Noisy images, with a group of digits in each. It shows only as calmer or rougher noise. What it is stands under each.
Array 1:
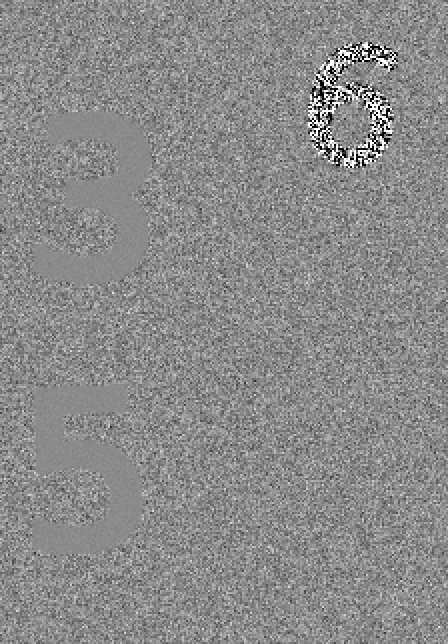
top left: calm 3; top right: rough 6; bottom left: calm 5
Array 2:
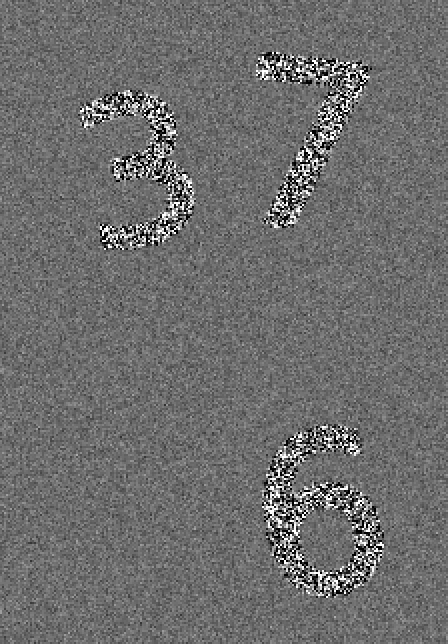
top left: rough 3; top right: rough 7; bottom right: rough 6
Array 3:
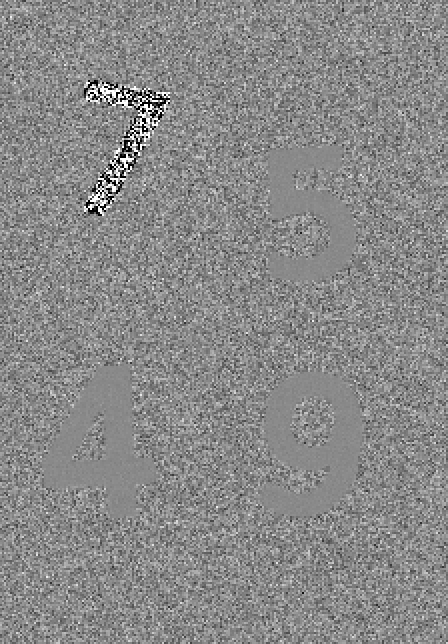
top left: rough 7; top right: calm 5; bottom left: calm 4; bottom right: calm 9
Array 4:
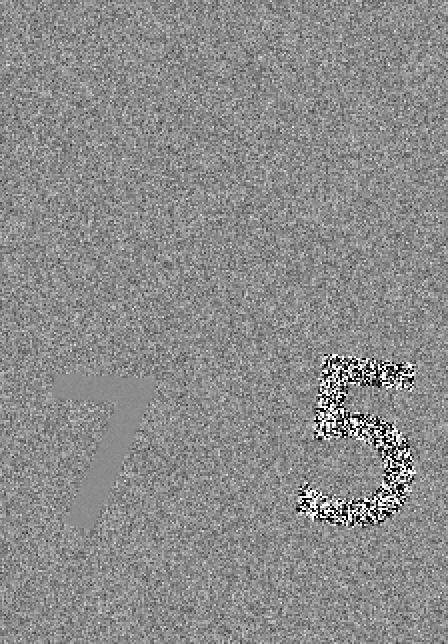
bottom left: calm 7; bottom right: rough 5
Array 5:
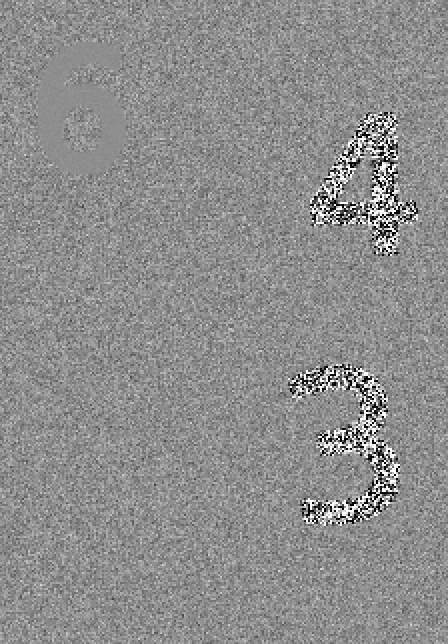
top left: calm 6; top right: rough 4; bottom right: rough 3
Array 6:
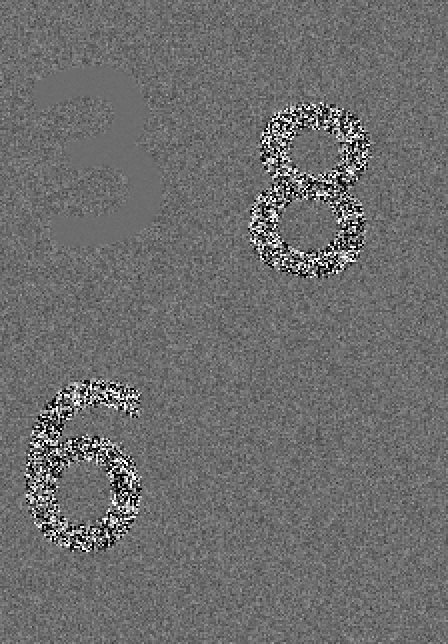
top left: calm 3; top right: rough 8; bottom left: rough 6
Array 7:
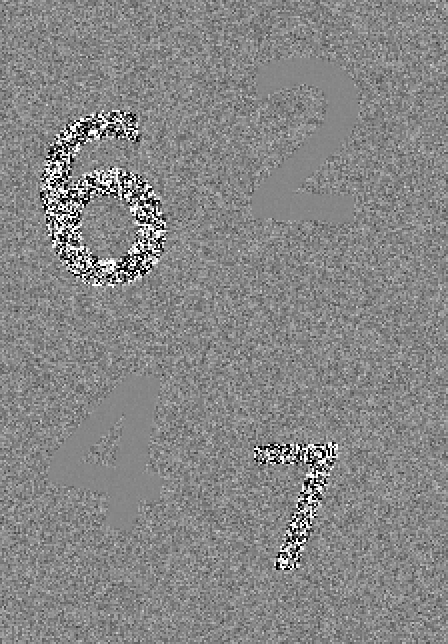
top left: rough 6; top right: calm 2; bottom left: calm 4; bottom right: rough 7
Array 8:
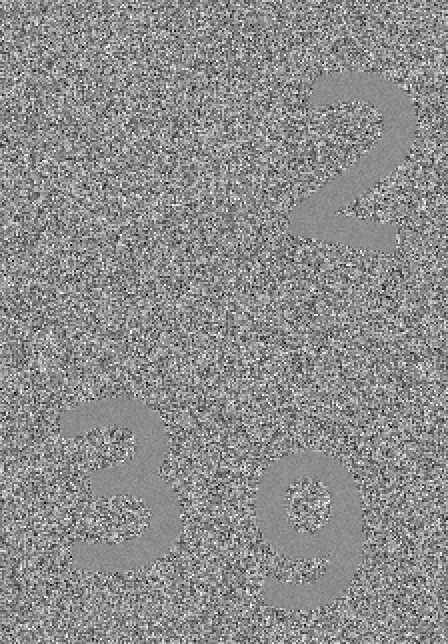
top right: calm 2; bottom left: calm 3; bottom right: calm 9
